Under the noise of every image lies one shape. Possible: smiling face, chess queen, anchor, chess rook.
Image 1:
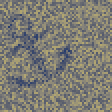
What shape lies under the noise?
anchor
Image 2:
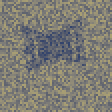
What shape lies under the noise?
chess rook
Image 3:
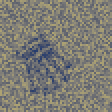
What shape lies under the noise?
chess queen
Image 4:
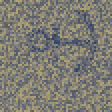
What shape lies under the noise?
anchor
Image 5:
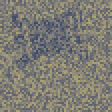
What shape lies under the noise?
chess rook
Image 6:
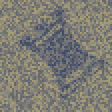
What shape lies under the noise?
chess rook
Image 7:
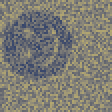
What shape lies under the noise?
smiling face
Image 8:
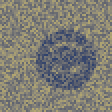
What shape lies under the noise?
smiling face
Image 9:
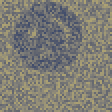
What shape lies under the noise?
smiling face
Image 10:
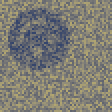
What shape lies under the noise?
smiling face
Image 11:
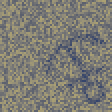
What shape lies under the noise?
anchor
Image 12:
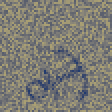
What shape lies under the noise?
anchor
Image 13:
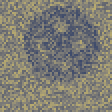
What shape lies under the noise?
smiling face
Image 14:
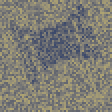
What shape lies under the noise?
chess rook
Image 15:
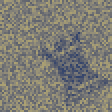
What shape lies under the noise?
chess rook
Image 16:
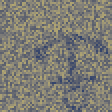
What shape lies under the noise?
anchor
